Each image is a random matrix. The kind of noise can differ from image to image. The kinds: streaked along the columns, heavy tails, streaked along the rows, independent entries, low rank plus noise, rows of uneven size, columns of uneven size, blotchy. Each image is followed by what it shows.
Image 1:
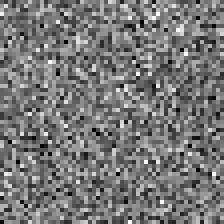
independent entries
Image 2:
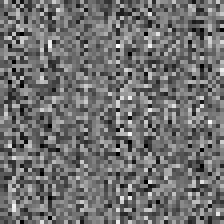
columns of uneven size
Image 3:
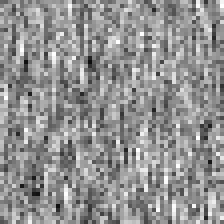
streaked along the columns
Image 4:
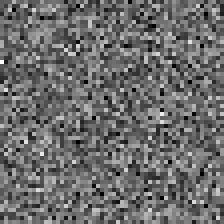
independent entries
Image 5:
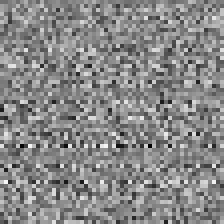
rows of uneven size
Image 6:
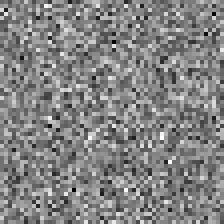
low rank plus noise
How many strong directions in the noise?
one
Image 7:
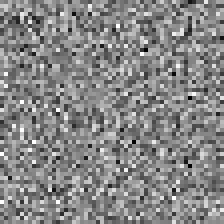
low rank plus noise
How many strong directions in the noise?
three or four
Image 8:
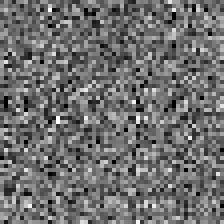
low rank plus noise
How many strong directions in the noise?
two
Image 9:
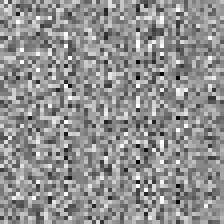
columns of uneven size
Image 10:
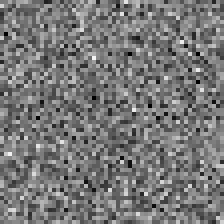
independent entries
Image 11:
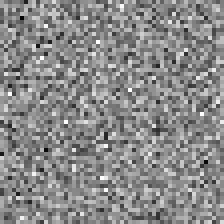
independent entries
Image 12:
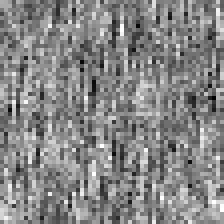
streaked along the columns
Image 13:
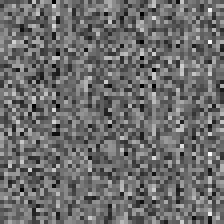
columns of uneven size
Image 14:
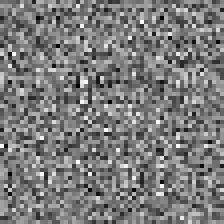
low rank plus noise
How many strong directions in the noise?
two
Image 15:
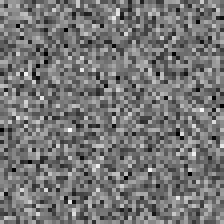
independent entries
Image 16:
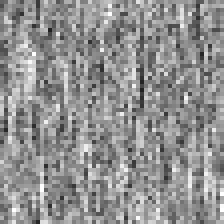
streaked along the columns
